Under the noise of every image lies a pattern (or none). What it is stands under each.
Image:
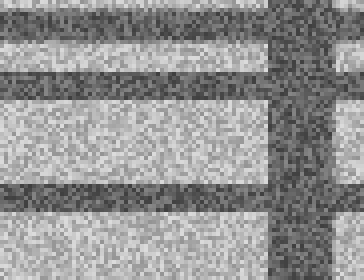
bands of rows crossing bands of columns
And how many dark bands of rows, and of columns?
3 and 1
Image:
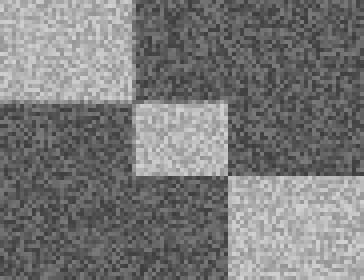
blocks along the diagonal
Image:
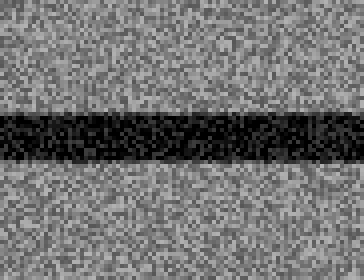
one band of rows
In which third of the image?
middle
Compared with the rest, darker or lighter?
darker
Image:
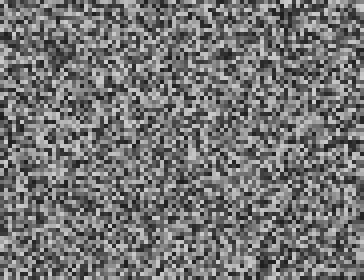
only noise
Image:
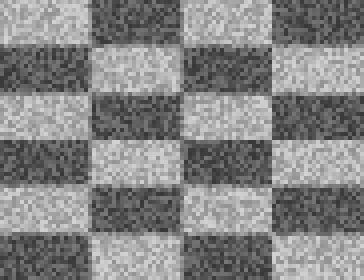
a checkerboard
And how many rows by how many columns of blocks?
6 by 4
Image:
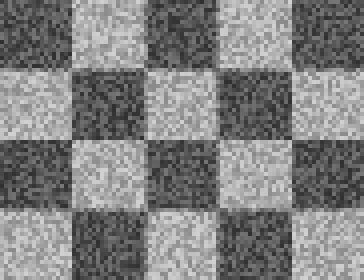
a checkerboard
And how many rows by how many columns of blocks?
4 by 5
